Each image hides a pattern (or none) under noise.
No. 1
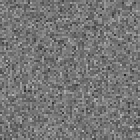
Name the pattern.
only noise
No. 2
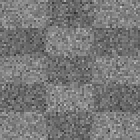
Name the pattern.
a checkerboard
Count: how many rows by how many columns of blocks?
5 by 3
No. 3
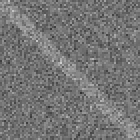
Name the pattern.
a diagonal band
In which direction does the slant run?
top left to bottom right
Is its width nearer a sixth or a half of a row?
a sixth
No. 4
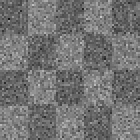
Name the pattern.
a checkerboard
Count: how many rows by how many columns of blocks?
4 by 5
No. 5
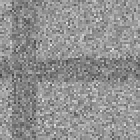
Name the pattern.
bands of rows crossing bands of columns
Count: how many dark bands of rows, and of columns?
1 and 1
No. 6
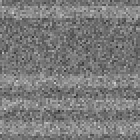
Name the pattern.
bands of rows
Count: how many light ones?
4
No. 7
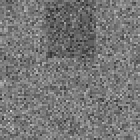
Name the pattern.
one block
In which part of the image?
top middle
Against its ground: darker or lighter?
darker
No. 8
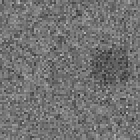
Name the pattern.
one block
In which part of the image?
middle right
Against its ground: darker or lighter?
darker
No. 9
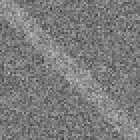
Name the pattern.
a diagonal band
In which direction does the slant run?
top left to bottom right
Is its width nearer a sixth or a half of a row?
a sixth
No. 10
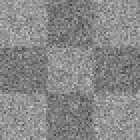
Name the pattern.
a checkerboard
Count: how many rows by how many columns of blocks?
3 by 3
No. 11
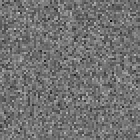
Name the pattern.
only noise
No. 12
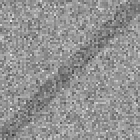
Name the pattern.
a diagonal band
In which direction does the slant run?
bottom left to top right
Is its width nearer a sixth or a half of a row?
a sixth
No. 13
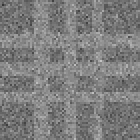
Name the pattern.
bands of rows crossing bands of columns
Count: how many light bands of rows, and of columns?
3 and 3
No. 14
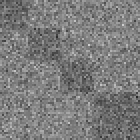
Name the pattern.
blocks along the diagonal
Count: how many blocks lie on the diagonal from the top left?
4
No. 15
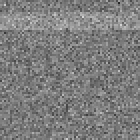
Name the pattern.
one band of rows
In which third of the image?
top
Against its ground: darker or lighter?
lighter
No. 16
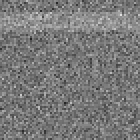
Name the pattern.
one band of rows
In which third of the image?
top
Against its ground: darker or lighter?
lighter
